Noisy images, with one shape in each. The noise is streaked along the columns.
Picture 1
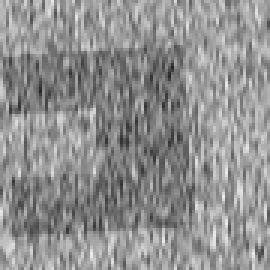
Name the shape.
square with a notch
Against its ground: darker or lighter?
darker
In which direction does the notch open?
left
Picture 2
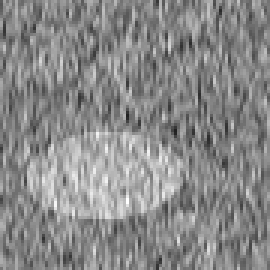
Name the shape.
ellipse
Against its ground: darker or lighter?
lighter
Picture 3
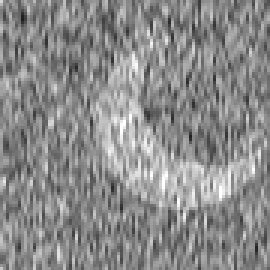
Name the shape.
crescent
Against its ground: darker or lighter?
lighter
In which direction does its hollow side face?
up and right
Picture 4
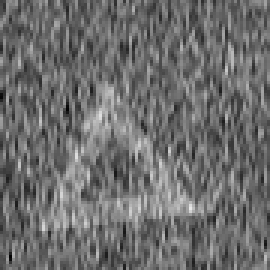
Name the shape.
triangle frame
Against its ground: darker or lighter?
lighter
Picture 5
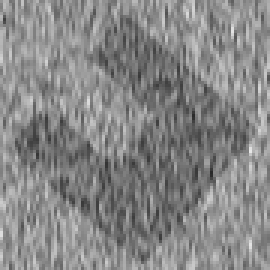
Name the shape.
square with a notch
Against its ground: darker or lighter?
darker
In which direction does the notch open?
up and left
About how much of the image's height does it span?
nearly all
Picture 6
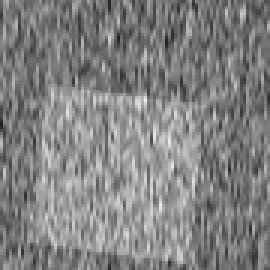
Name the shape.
square
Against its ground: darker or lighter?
lighter
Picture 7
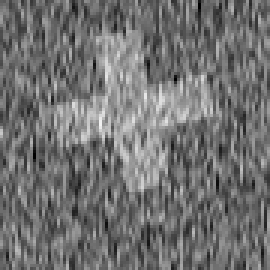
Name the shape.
cross
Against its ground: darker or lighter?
lighter
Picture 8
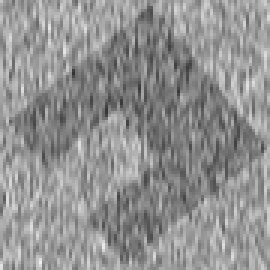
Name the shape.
square with a notch
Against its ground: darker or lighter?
darker
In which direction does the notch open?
down and left
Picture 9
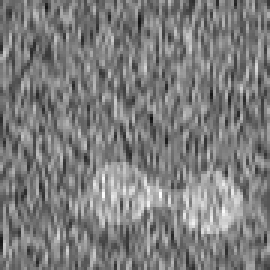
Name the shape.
dumbbell
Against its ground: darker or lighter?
lighter
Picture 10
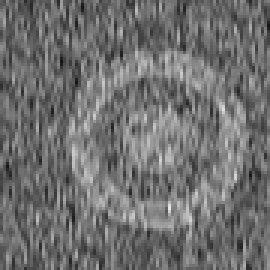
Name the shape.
bullseye
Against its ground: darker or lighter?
lighter
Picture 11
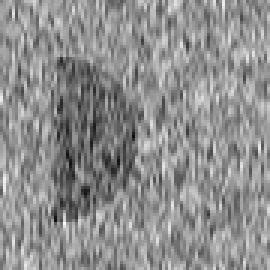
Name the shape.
half disc
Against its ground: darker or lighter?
darker
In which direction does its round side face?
right
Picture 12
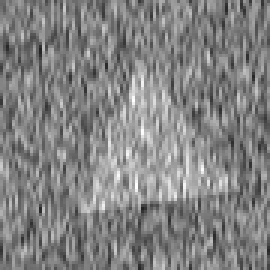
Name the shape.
triangle
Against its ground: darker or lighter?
lighter
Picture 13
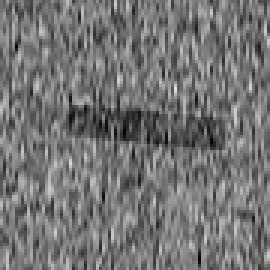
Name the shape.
bar
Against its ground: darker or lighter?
darker
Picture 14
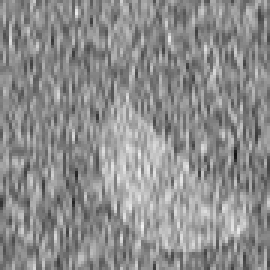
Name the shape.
half disc
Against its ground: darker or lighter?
lighter
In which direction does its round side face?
down and left
